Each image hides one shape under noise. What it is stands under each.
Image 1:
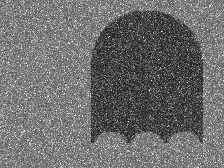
ghost
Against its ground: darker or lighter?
darker
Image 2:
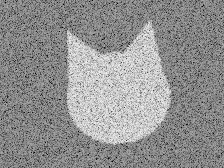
cat's head
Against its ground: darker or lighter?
lighter
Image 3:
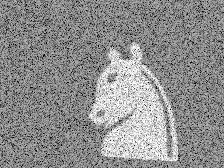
chess knight
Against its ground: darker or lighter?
lighter
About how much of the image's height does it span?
two thirds
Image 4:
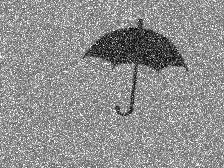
umbrella
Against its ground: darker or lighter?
darker
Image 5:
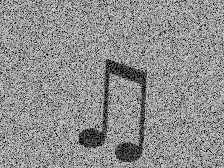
pair of musical notes
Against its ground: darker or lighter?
darker
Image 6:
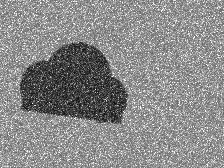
cloud
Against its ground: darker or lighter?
darker
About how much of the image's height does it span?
half
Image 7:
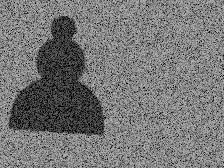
chess pawn
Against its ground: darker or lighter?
darker
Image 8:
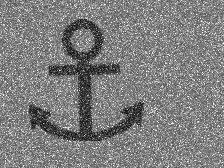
anchor
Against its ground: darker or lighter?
darker
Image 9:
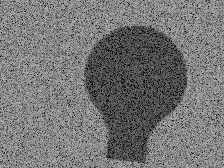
light bulb
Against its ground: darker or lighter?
darker
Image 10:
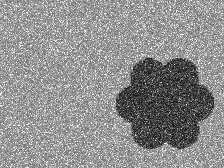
flower
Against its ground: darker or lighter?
darker
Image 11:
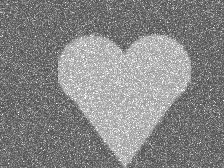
heart
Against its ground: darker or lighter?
lighter
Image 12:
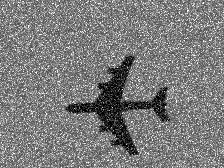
airplane
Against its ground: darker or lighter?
darker
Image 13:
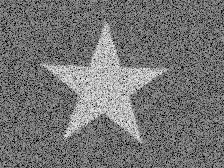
star
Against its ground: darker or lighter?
lighter
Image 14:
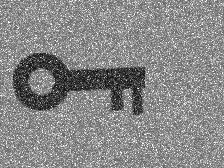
key
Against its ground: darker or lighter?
darker
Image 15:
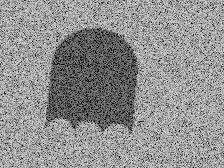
ghost
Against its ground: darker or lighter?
darker
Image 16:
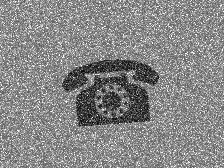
telephone
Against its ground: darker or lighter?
darker
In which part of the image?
centre
